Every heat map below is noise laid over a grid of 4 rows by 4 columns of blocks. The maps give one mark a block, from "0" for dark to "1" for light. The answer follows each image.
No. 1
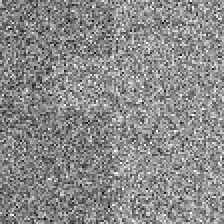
0 0 1 1
0 1 1 1
0 0 1 1
0 0 1 1
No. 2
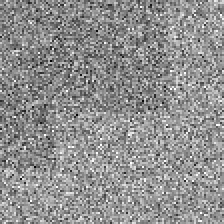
0 0 0 1
0 0 0 1
0 1 1 1
1 1 1 1
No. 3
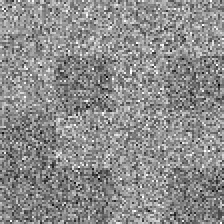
1 1 1 1
1 0 1 0
0 1 1 1
0 0 1 0
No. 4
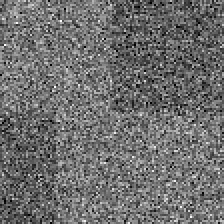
1 1 0 0
1 1 0 0
0 1 1 1
0 1 1 1
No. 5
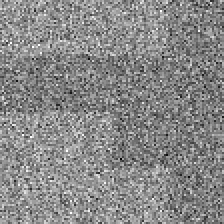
1 1 1 0
0 0 0 0
1 1 0 0
1 1 1 0
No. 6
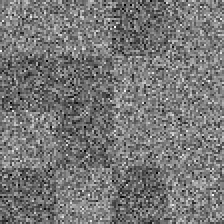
1 1 0 1
0 0 1 1
1 0 1 1
0 1 0 1
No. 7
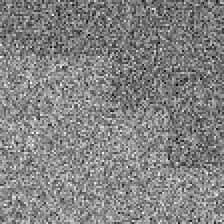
0 0 0 0
1 1 0 0
1 1 1 0
1 1 1 1
